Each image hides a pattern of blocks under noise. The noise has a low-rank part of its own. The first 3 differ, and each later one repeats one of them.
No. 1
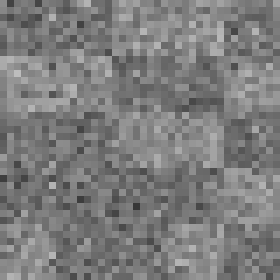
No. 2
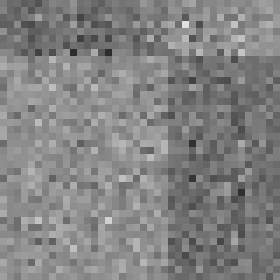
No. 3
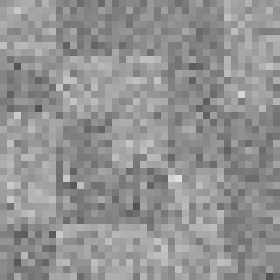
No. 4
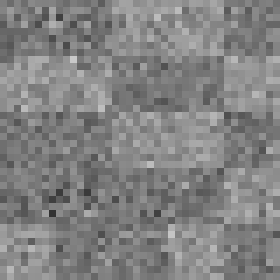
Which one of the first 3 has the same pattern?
1
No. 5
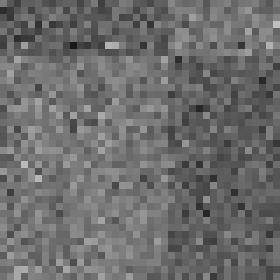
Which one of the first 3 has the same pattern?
2
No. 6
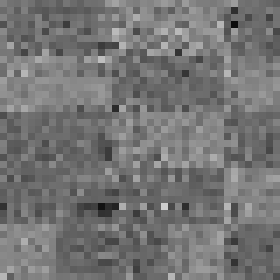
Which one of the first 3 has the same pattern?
1
